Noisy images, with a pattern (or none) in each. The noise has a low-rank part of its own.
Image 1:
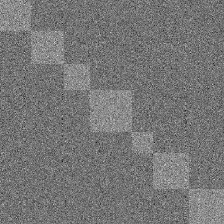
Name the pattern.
blocks along the diagonal
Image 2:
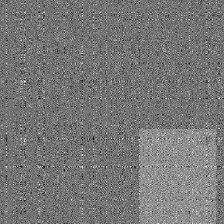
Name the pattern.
one block
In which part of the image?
bottom right
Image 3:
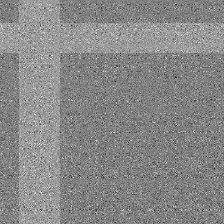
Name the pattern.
bands of rows crossing bands of columns
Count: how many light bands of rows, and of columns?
1 and 1
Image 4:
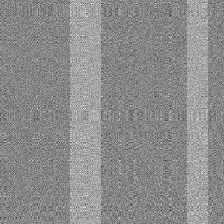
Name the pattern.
bands of columns
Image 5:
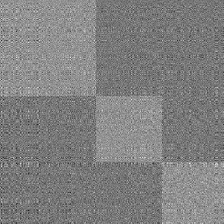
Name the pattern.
blocks along the diagonal
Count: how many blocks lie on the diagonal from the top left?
3
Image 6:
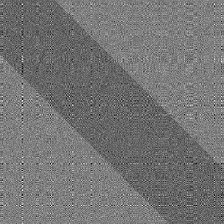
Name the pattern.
a diagonal band
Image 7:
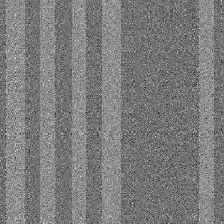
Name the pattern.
bands of columns
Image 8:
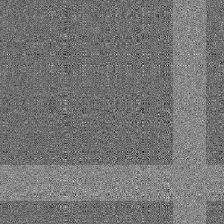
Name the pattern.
bands of rows crossing bands of columns
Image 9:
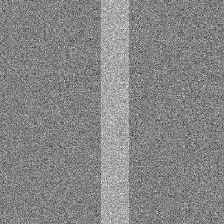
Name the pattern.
one band of columns
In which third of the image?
middle
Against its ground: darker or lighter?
lighter
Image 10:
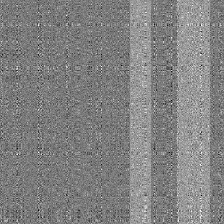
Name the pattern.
bands of columns
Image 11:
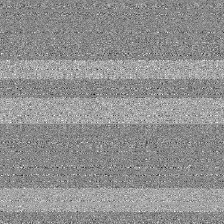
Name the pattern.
bands of rows
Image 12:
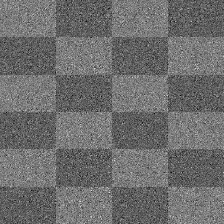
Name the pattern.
a checkerboard
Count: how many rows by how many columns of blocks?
6 by 4
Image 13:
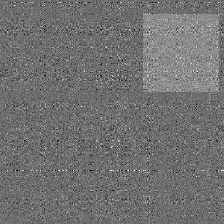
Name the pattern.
one block
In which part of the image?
top right
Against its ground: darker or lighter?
lighter
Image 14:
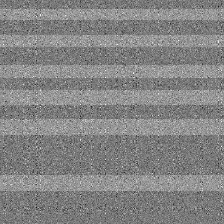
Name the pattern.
bands of rows
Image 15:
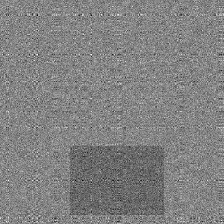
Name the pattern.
one block
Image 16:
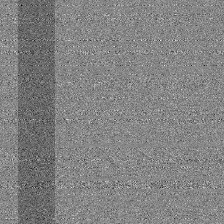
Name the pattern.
one band of columns
